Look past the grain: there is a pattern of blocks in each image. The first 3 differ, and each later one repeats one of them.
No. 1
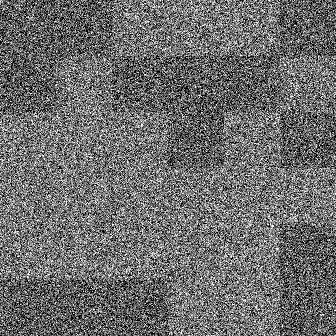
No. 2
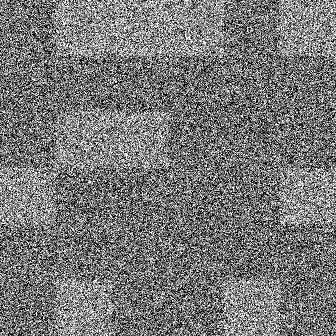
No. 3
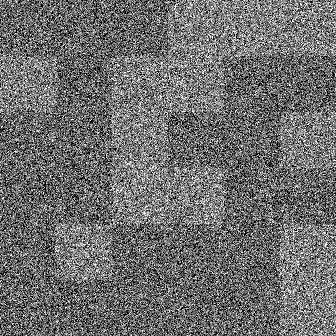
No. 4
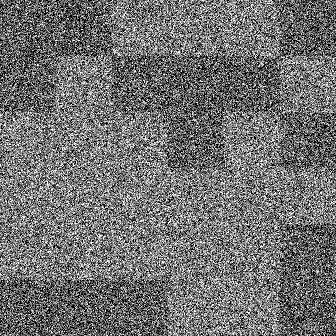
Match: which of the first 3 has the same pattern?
1
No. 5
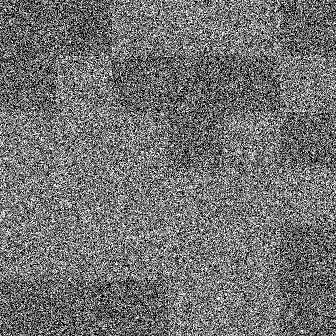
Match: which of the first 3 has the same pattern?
1
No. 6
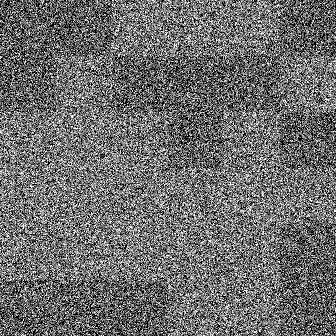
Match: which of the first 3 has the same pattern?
1
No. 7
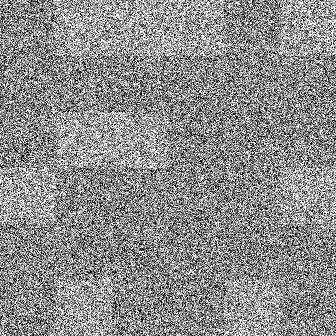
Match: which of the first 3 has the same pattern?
2
